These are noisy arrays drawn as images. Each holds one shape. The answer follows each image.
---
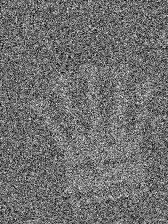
chess queen
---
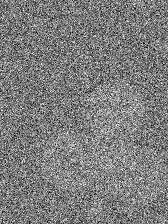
club
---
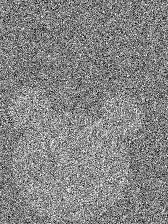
bear's head
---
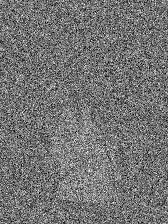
chess knight
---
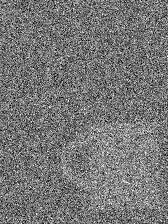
cup
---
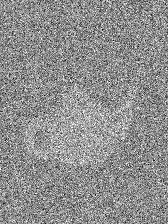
teapot
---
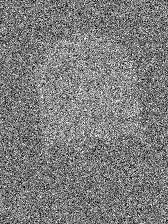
ghost
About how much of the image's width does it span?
two thirds
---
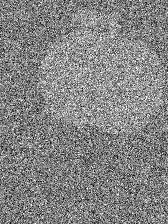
apple
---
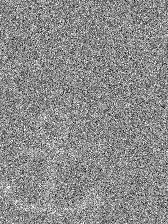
anchor
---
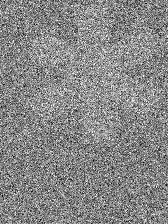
asterisk
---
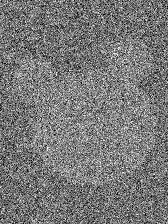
bear's head
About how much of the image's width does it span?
nearly all
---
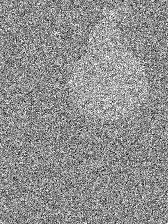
pear
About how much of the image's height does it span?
half
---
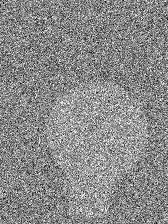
light bulb
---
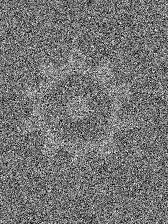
gear
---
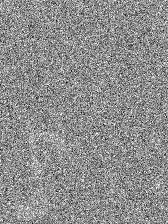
musical note
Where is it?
bottom left
